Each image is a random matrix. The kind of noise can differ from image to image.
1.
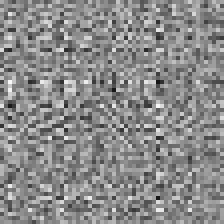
low rank plus noise
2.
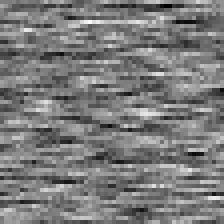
streaked along the rows
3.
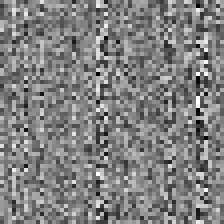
columns of uneven size
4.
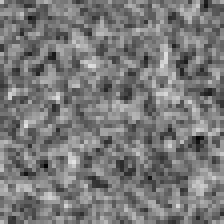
blotchy
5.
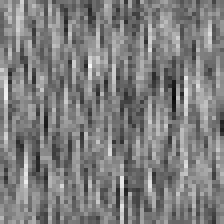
streaked along the columns
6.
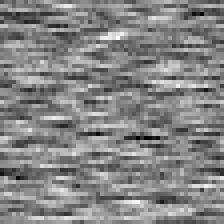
streaked along the rows
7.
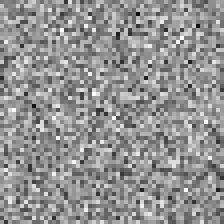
independent entries
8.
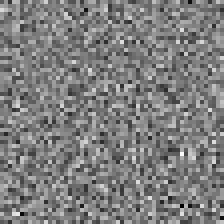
low rank plus noise
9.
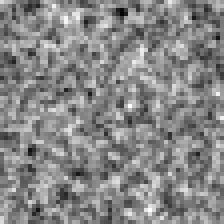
blotchy
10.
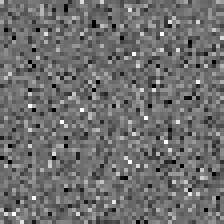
heavy tails
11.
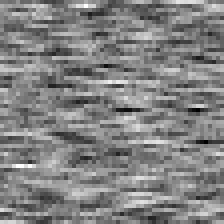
streaked along the rows
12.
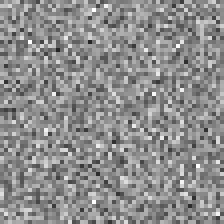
independent entries
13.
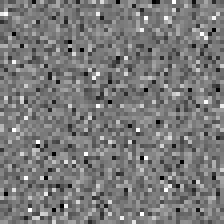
heavy tails
